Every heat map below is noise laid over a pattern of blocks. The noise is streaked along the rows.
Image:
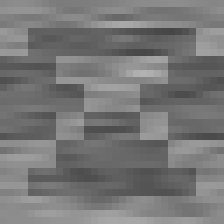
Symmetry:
left and right mirror each other
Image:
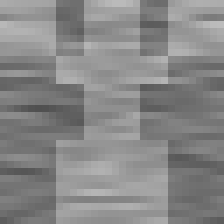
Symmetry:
left and right mirror each other
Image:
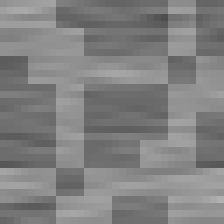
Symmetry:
mirrored about the diagonal from the top left
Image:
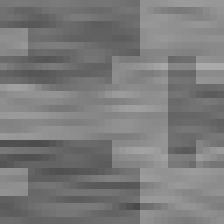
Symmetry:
top and bottom mirror each other
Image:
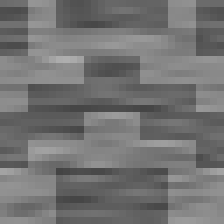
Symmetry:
left and right mirror each other
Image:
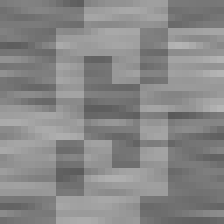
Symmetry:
the same after a half turn
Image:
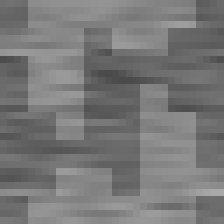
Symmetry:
the same after a half turn
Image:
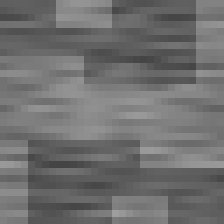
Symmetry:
the same after a half turn
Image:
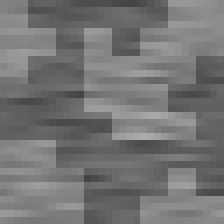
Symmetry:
mirrored about the diagonal from the bottom left
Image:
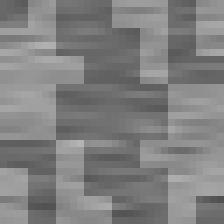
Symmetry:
the same after a half turn
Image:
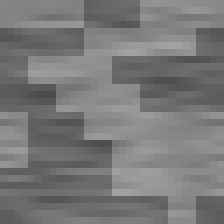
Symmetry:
no symmetry
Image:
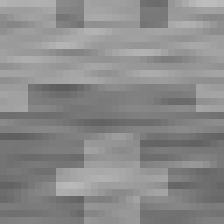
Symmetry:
left and right mirror each other
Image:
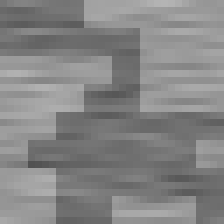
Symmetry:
no symmetry
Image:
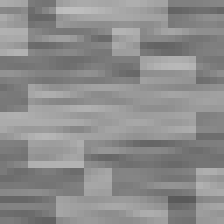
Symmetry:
the same after a half turn
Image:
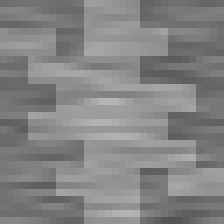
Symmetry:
the same after a half turn
